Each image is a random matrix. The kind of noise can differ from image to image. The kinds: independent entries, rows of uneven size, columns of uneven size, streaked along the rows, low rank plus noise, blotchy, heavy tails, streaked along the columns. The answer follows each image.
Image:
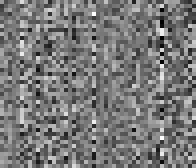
columns of uneven size
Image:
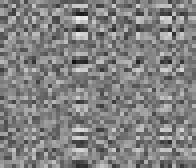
low rank plus noise
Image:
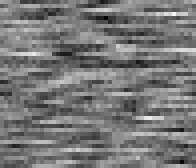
streaked along the rows
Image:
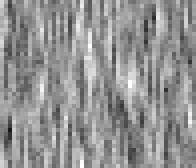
streaked along the columns
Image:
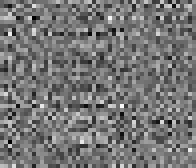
low rank plus noise
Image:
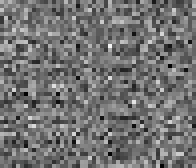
low rank plus noise
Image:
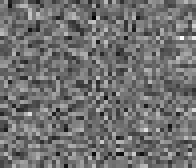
low rank plus noise
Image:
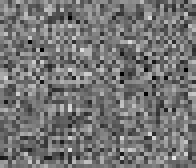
low rank plus noise
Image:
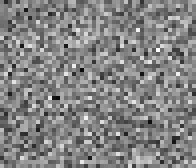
independent entries
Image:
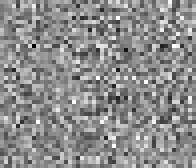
low rank plus noise
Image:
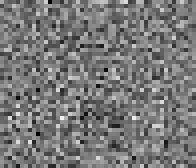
low rank plus noise
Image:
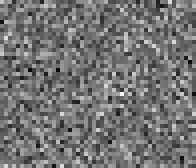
independent entries
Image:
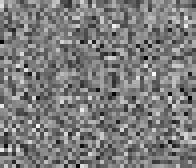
low rank plus noise
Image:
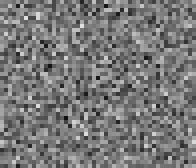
independent entries
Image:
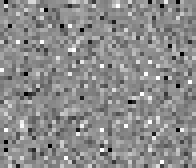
heavy tails
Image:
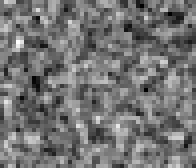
blotchy
